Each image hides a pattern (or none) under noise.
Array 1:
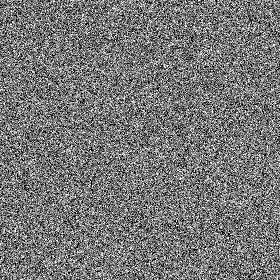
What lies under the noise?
only noise
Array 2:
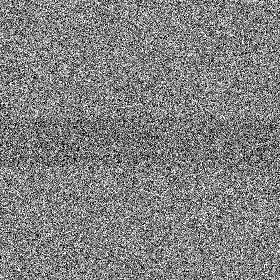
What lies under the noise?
one horizontal stripe
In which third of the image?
middle
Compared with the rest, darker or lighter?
darker
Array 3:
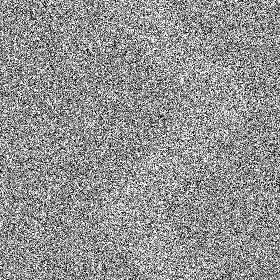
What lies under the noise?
a wavy band
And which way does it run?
top to bottom
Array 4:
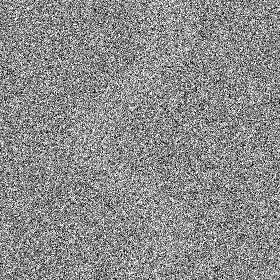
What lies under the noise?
a wavy band
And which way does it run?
top to bottom
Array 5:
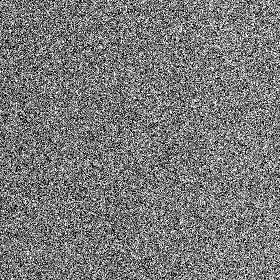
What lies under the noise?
a smooth slope
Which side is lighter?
right
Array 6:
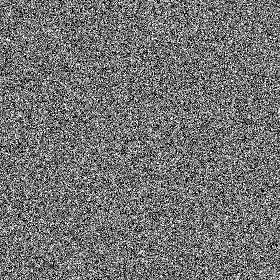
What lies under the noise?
only noise
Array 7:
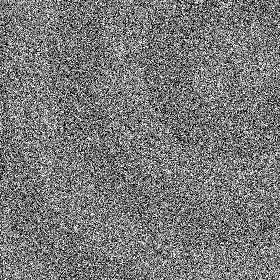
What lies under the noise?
rings round one point
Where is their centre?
top right
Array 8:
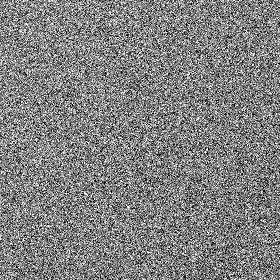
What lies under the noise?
a smooth slope
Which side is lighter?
top left
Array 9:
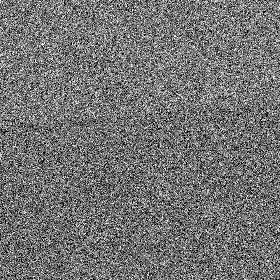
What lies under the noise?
a sharp edge
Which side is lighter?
top
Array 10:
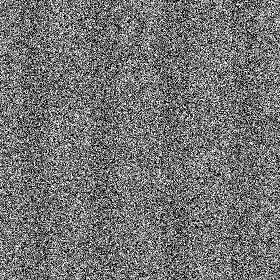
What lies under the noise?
vertical stripes
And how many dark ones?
4
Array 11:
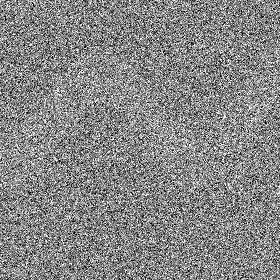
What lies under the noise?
a wavy band
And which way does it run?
left to right
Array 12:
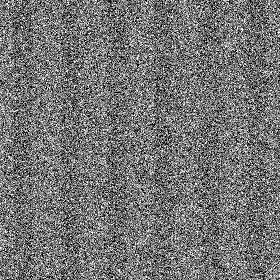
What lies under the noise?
vertical stripes
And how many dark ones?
6
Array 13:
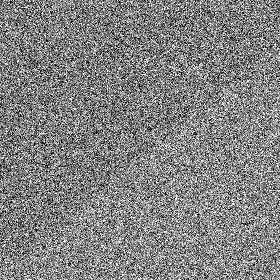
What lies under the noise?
a sharp edge
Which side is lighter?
bottom right
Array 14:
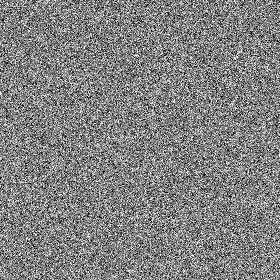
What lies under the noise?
only noise
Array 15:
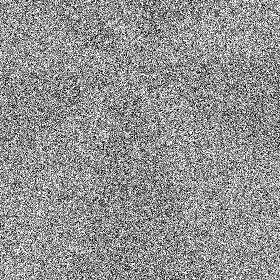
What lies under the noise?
spokes from one point
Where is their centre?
top middle
